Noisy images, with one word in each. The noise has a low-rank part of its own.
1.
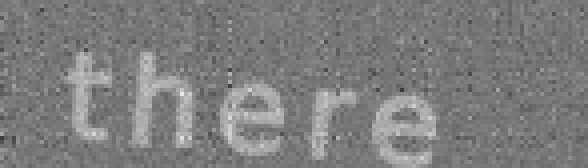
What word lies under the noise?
there
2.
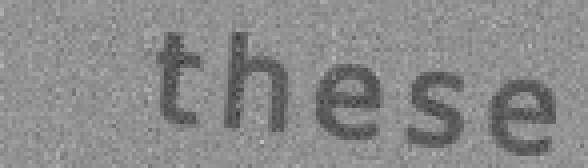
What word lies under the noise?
these
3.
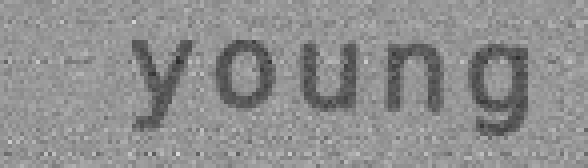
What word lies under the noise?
young
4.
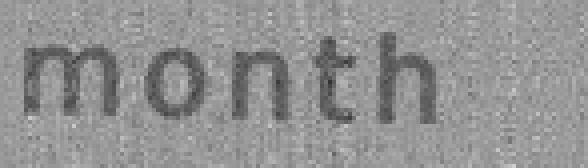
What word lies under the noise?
month
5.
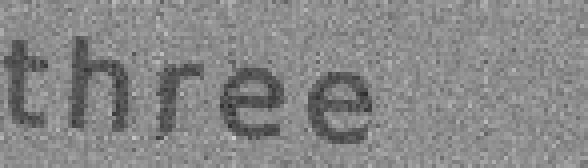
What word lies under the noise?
three
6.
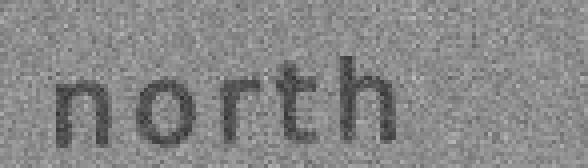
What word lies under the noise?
north
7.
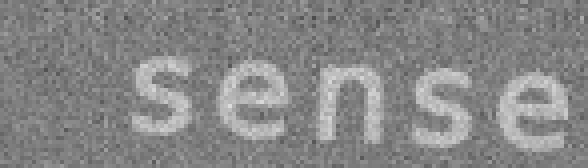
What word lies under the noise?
sense
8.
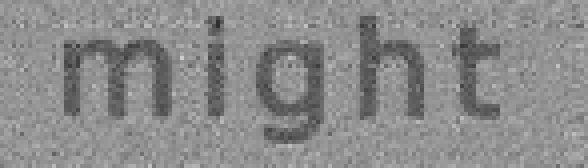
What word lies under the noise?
might
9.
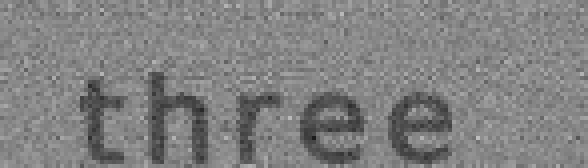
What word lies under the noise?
three
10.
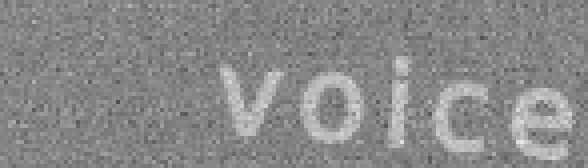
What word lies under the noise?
voice
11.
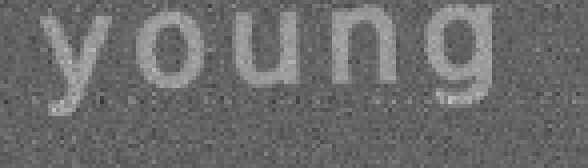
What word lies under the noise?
young
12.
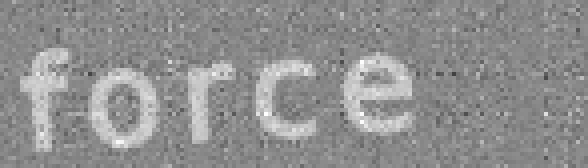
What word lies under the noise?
force
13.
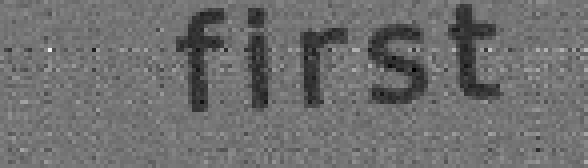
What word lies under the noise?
first
